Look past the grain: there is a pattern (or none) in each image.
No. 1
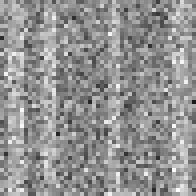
bands of columns
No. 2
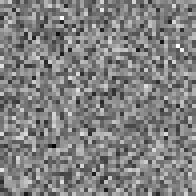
only noise
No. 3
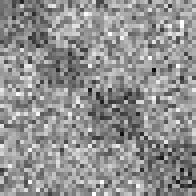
blocks along the diagonal
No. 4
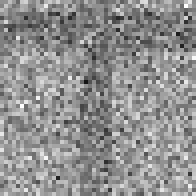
bands of rows crossing bands of columns
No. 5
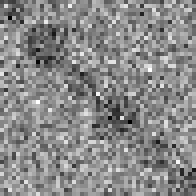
blocks along the diagonal
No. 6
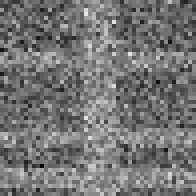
bands of rows crossing bands of columns
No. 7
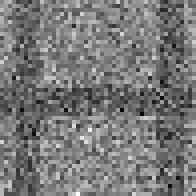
bands of rows crossing bands of columns
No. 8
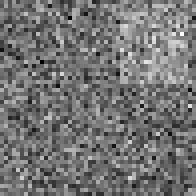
one block
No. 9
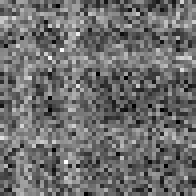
bands of rows crossing bands of columns
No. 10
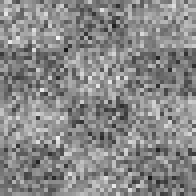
a checkerboard
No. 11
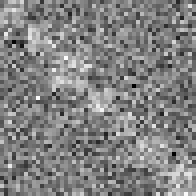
blocks along the diagonal
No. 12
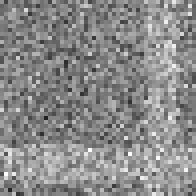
bands of rows crossing bands of columns
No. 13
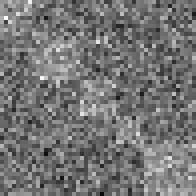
blocks along the diagonal
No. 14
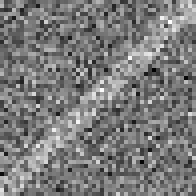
a diagonal band
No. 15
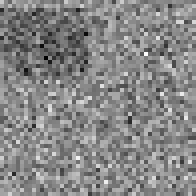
one block
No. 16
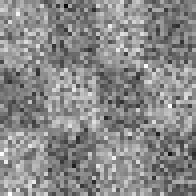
a checkerboard
